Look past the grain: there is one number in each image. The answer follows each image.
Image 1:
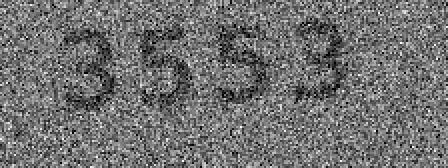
3553
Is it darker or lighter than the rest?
darker
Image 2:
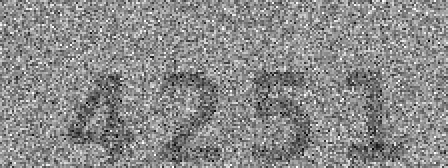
4251
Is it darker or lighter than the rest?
darker
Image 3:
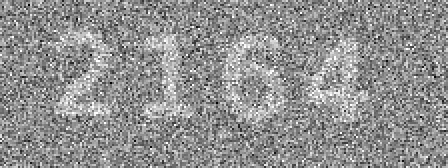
2164
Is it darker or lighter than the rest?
lighter
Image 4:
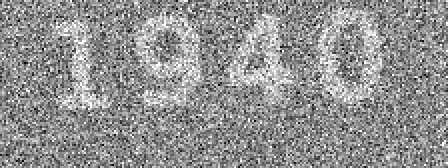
1940
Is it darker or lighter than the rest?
lighter
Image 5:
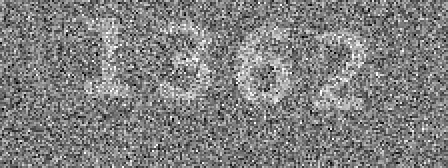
1362
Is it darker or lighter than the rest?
lighter
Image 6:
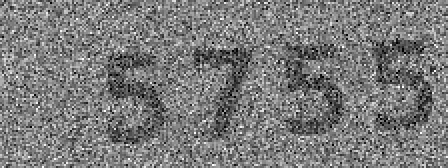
5755
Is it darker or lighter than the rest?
darker
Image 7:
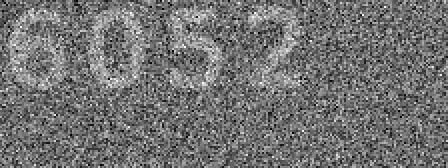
6052
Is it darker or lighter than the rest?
lighter
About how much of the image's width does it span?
two thirds
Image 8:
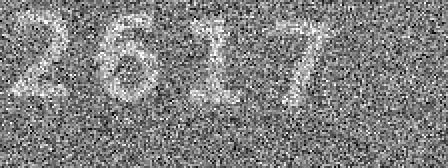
2617
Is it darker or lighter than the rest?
lighter
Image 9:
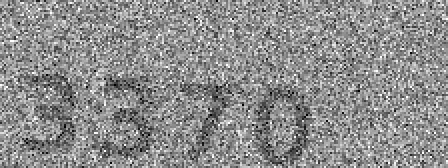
3370
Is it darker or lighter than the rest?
darker
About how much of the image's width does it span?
two thirds
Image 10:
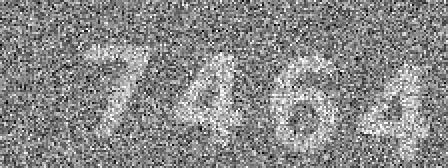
7464
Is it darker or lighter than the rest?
lighter
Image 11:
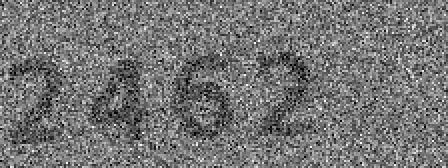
2462
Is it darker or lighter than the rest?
darker
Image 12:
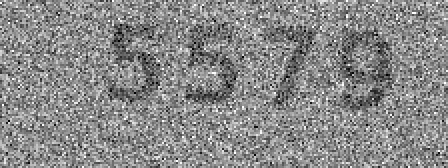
5579
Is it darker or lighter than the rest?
darker
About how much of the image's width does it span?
two thirds
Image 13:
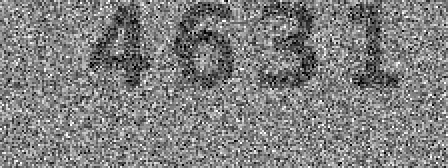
4631
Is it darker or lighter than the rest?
darker
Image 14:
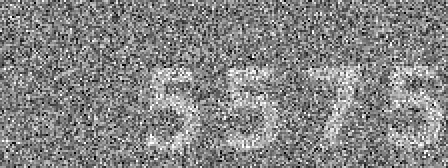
5575
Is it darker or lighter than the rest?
lighter
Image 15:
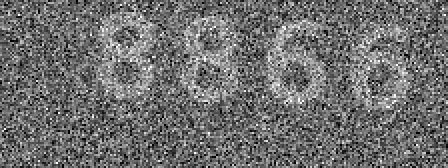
8866
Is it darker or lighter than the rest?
lighter
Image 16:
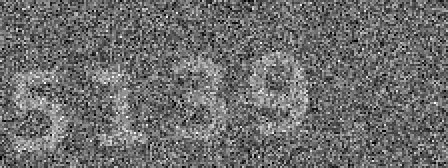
5139
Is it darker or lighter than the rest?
lighter
